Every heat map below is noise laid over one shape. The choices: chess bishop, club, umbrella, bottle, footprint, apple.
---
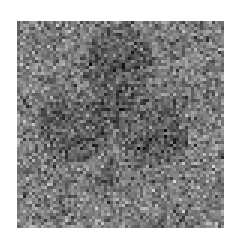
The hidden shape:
club
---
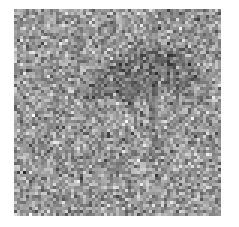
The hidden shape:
umbrella
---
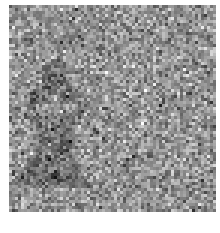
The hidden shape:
chess bishop
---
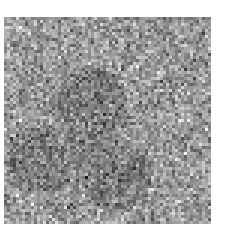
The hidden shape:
club
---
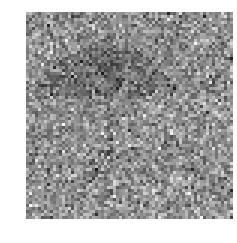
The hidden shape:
umbrella
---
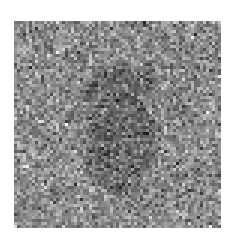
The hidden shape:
footprint
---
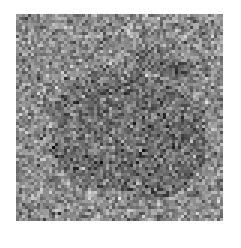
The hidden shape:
apple
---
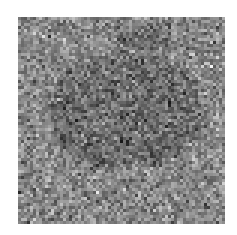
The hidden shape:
apple
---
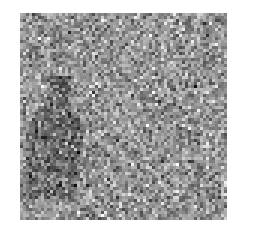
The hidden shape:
bottle
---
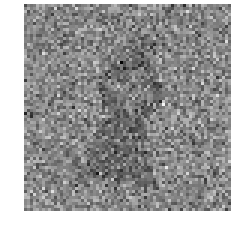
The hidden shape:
chess bishop
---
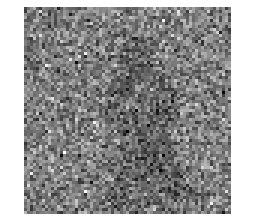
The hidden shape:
chess bishop
